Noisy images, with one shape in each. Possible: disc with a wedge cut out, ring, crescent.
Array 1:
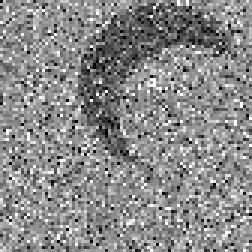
dark crescent
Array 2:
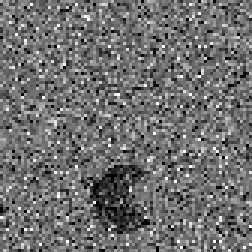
dark disc with a wedge cut out, bottom middle
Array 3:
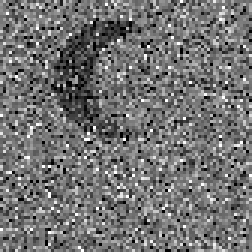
dark crescent
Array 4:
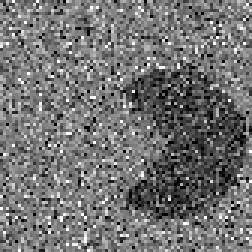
dark disc with a wedge cut out
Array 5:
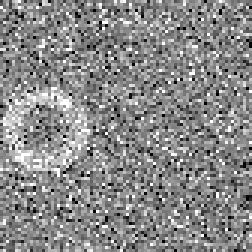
light ring, middle left
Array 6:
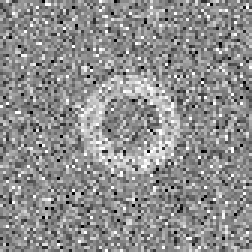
light ring, centre
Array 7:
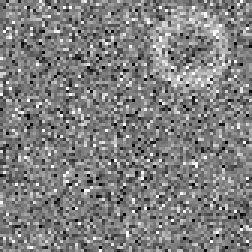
light ring, top right
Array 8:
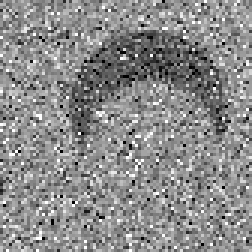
dark crescent
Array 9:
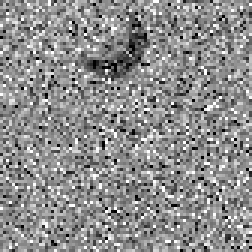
dark crescent, top middle
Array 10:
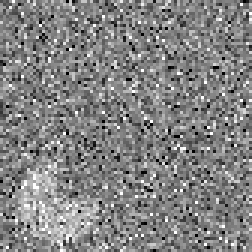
light disc with a wedge cut out, bottom left
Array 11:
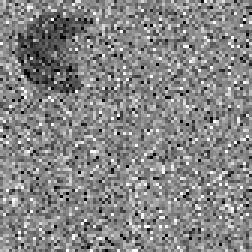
dark disc with a wedge cut out, top left
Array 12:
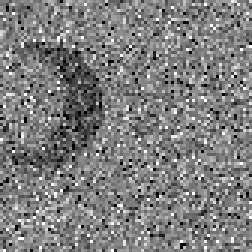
dark crescent
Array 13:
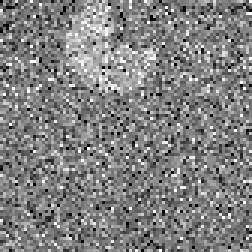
light disc with a wedge cut out, top middle
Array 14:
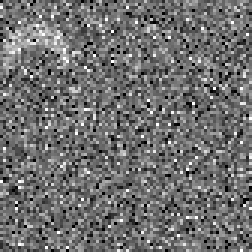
light crescent, top left
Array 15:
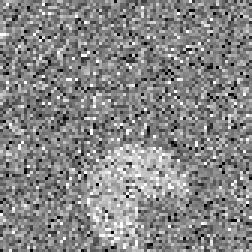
light disc with a wedge cut out, bottom middle
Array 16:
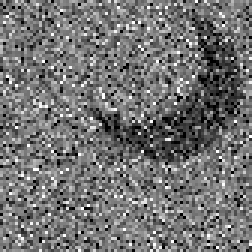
dark crescent
